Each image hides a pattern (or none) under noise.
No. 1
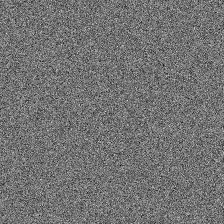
only noise
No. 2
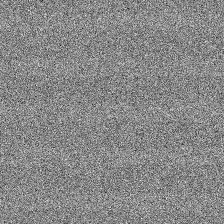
horizontal stripes
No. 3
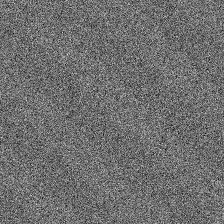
diagonal stripes
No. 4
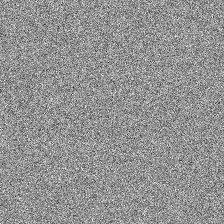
only noise
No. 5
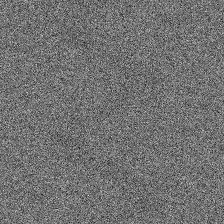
a wavy band
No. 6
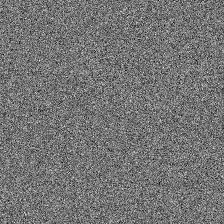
only noise
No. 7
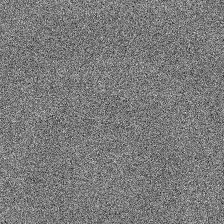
rings round one point
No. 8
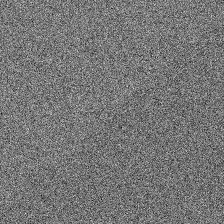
a sharp edge
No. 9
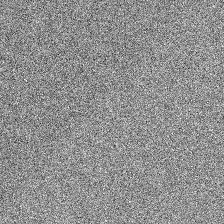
a sharp edge
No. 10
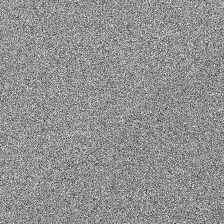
a sharp edge
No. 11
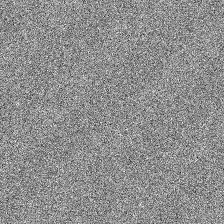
diagonal stripes
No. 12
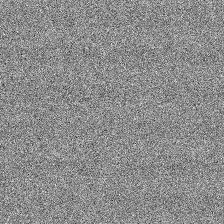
horizontal stripes
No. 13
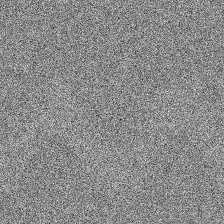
a wavy band
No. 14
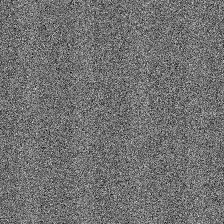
vertical stripes
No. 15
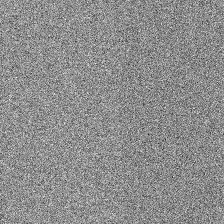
a sharp edge
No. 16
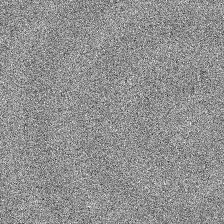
rings round one point
